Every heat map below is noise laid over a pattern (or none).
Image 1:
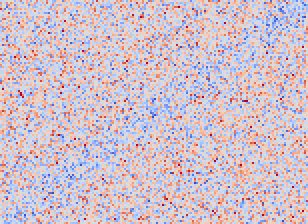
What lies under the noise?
a diagonal band
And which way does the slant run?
bottom left to top right
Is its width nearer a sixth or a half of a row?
a sixth
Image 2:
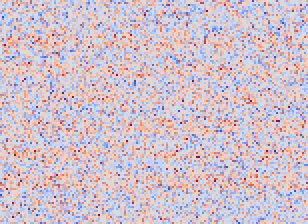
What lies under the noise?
bands of rows
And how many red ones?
6
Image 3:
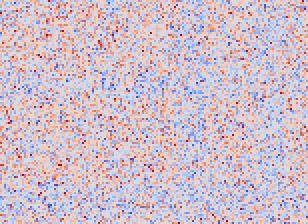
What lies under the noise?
bands of rows crossing bands of columns
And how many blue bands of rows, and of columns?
2 and 2
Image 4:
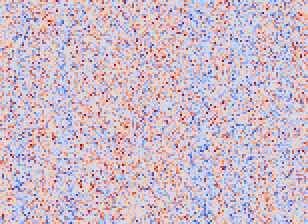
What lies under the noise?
bands of columns
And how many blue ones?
5
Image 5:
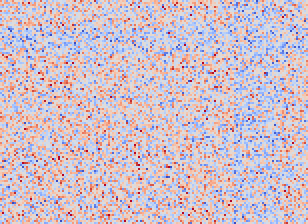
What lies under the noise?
bands of rows crossing bands of columns
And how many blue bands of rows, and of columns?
1 and 1
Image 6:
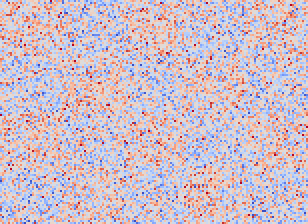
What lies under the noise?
a checkerboard
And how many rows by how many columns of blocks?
4 by 5
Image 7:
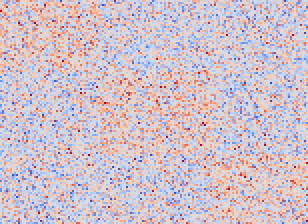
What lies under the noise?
blocks along the diagonal
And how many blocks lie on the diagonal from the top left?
3
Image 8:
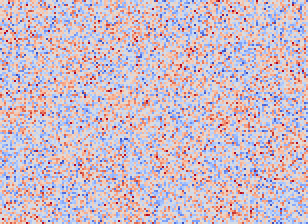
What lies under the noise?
a checkerboard
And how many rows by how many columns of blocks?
5 by 6
